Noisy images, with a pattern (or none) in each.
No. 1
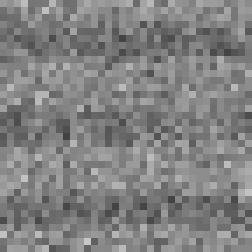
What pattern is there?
horizontal stripes
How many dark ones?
3
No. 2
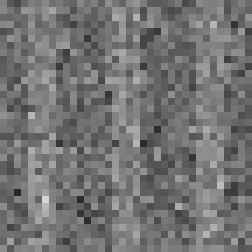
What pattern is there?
vertical stripes
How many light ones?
3
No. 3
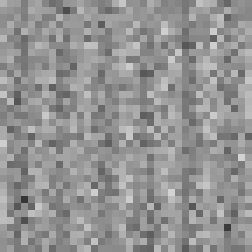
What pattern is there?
vertical stripes
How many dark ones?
6
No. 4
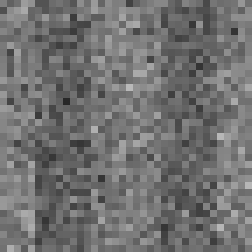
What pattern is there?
vertical stripes
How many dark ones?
2
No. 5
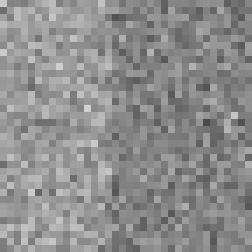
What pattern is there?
a sharp edge
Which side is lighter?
left
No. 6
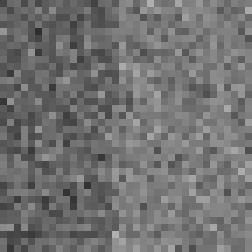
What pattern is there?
a sharp edge
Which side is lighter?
right
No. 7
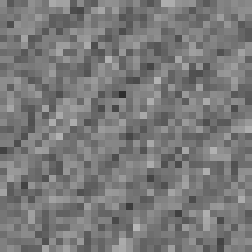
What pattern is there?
diagonal stripes
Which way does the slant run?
bottom left to top right
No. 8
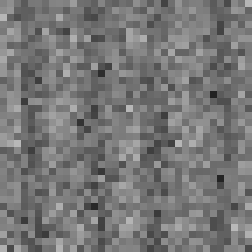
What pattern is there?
vertical stripes
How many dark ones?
4
